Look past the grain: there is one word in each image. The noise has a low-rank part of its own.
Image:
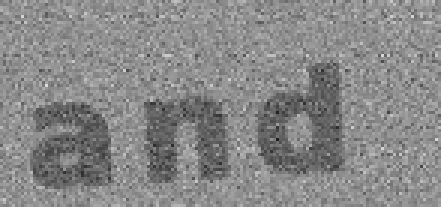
and
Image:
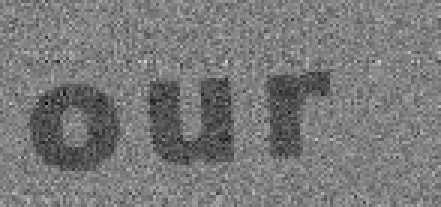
our
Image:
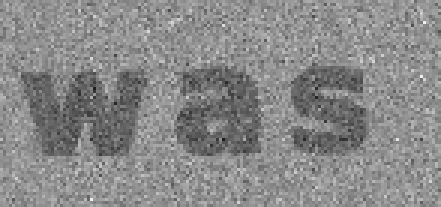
was
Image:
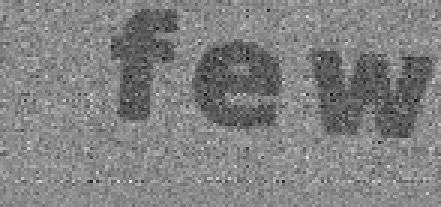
few
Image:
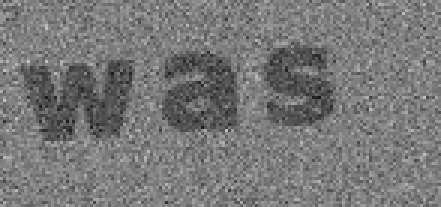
was
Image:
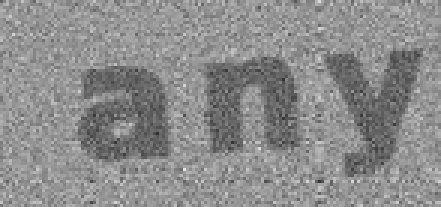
any
